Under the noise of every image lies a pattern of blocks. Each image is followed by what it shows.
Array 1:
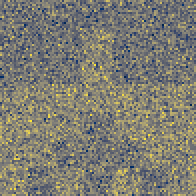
left and right mirror each other
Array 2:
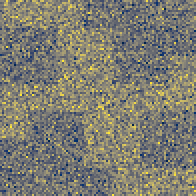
the same after a half turn
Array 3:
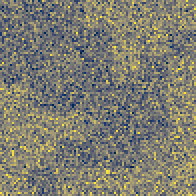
mirrored about the diagonal from the top left
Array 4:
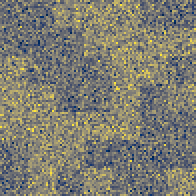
mirrored about the diagonal from the top left
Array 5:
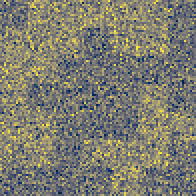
mirrored about the diagonal from the top left
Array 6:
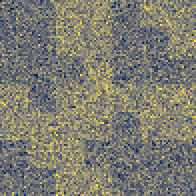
mirrored about the diagonal from the bottom left
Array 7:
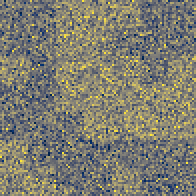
mirrored about the diagonal from the bottom left
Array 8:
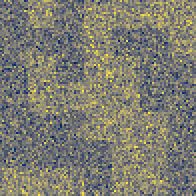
no symmetry
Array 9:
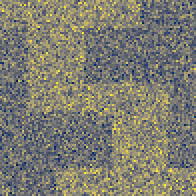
the same after a half turn
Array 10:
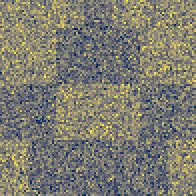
left and right mirror each other
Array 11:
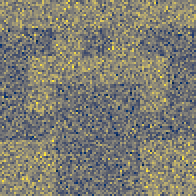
left and right mirror each other
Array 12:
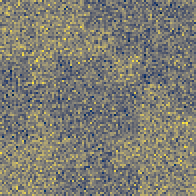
mirrored about the diagonal from the bottom left
